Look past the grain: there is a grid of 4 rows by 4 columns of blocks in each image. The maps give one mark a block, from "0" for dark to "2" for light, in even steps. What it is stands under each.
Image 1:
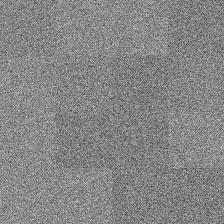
1220
2101
2002
2200
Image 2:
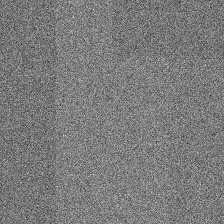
0200
0221
0221
0221
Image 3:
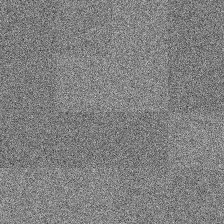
0120
0220
0002
2211
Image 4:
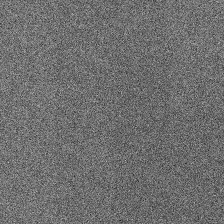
2112
2101
2100
2100
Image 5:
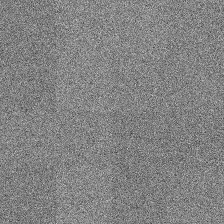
0221
0211
1100
0201
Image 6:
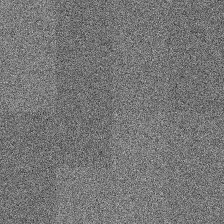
2010
2010
0021
0221
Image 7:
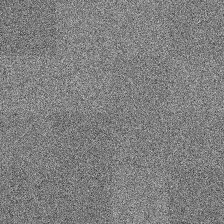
0221
2212
1011
0020
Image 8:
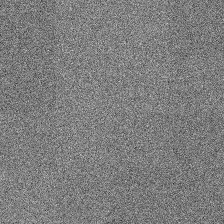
0220
0221
1210
2100
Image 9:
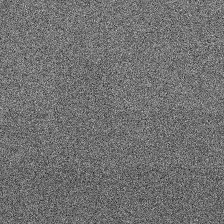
2222
2122
1111
0000
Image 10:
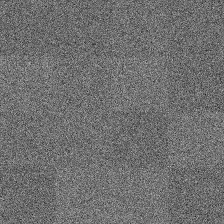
0010
2120
1102
0220
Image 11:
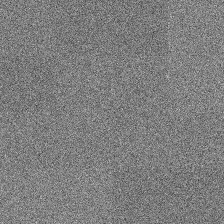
1002
0112
1111
2200
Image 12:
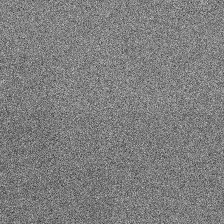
2222
1222
0111
0011
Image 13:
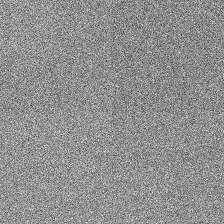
2100
1100
2211
2221
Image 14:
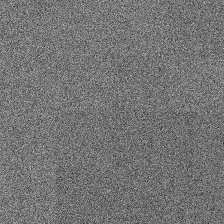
2221
2212
2100
2000
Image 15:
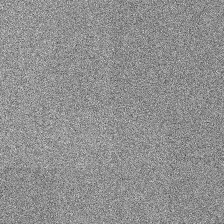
2100
2100
2210
0110
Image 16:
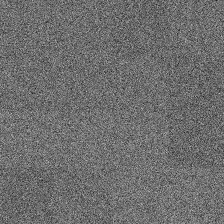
1101
1110
2220
0122
